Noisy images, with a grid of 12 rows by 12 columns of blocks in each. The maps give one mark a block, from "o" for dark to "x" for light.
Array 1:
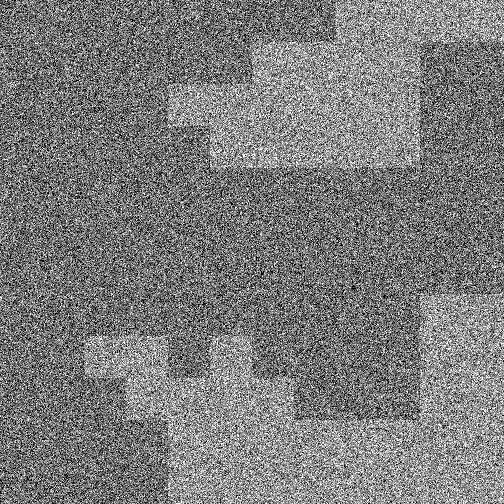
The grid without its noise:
o o o o o o o o x x x x
o o o o o o x x x x o o
o o o o x x x x x x o o
o o o o o x x x x x o o
o o o o o o o o o o o o
o o o o o o o o o o o o
o o o o o o o o o o o o
o o o o o o o o o o x x
o o x x o x o o o o x x
o o o x x x x o o o x x
o o o o x x x x x x x x
o o o o x x x x x x x x
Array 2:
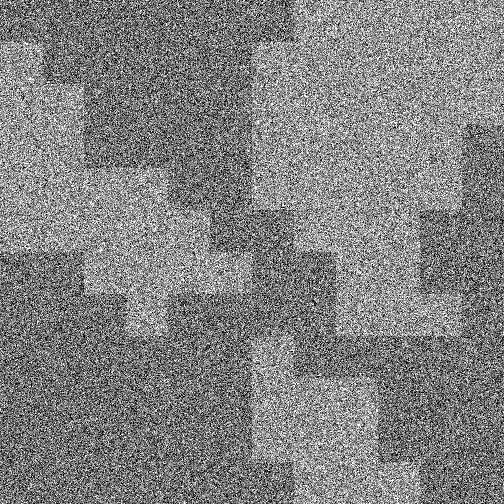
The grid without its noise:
o o o o o o o x x x x x
x o o o o o x x x x x x
x x o o o o x x x x x x
x x o o o o x x x x x o
x x x x o o x x x x x o
x x x x x o o x x x o o
o o x x x x o o x x o o
o o o x o o o o x x x o
o o o o o o x o o o o o
o o o o o o x x x o o o
o o o o o o x x x o o o
o o o o o o o x x x o o
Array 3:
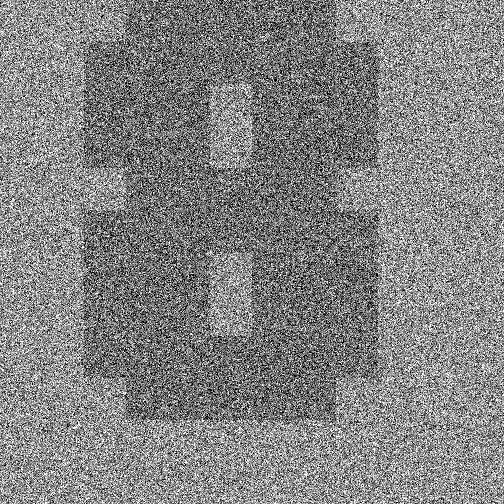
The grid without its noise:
x x x o o o o o x x x x
x x o o o o o o o x x x
x x o o o x o o o x x x
x x o o o x o o o x x x
x x x o o o o o x x x x
x x o o o o o o o x x x
x x o o o x o o o x x x
x x o o o x o o o x x x
x x o o o o o o o x x x
x x x o o o o o x x x x
x x x x x x x x x x x x
x x x x x x x x x x x x
